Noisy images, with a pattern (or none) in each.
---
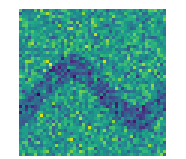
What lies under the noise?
a wavy band
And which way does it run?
left to right
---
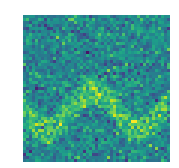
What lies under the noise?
a wavy band
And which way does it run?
left to right
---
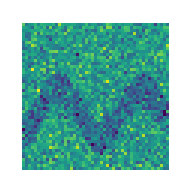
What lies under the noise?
a wavy band
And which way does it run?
left to right
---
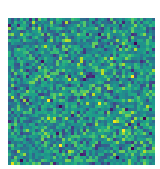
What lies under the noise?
only noise
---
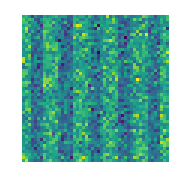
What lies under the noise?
vertical stripes
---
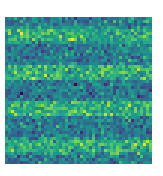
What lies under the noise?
horizontal stripes
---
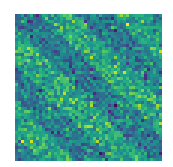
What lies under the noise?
diagonal stripes
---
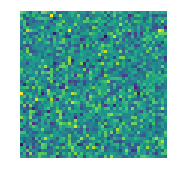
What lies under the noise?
only noise
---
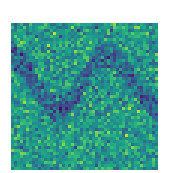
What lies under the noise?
a wavy band
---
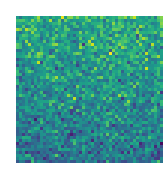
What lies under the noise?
a smooth slope
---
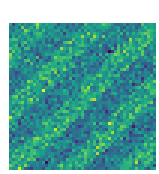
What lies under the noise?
diagonal stripes
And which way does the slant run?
bottom left to top right
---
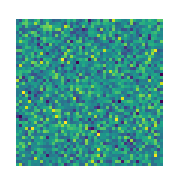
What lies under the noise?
only noise
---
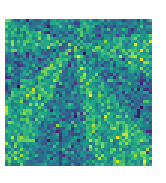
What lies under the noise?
spokes from one point
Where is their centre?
top middle
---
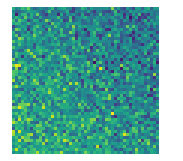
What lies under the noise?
a smooth slope
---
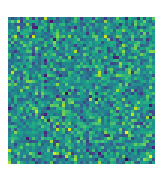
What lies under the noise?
only noise
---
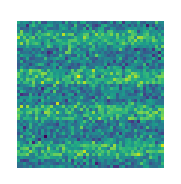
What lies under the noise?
horizontal stripes
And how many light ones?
4
